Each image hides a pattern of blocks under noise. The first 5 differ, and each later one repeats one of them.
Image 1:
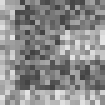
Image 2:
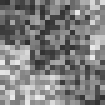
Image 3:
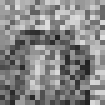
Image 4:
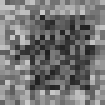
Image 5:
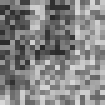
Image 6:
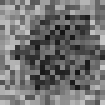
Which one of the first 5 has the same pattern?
4
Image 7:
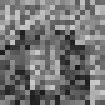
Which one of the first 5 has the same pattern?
3
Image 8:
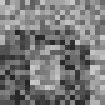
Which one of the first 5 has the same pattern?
3
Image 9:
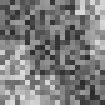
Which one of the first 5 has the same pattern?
2
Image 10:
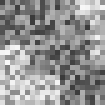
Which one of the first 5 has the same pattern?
2
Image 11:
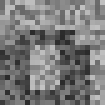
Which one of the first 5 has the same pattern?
3
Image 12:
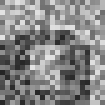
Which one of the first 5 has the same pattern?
3
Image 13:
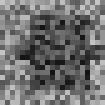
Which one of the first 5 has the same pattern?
4
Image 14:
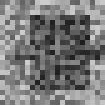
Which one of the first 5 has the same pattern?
4
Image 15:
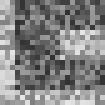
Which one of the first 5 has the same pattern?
1
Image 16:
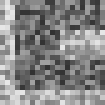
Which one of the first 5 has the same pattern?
1
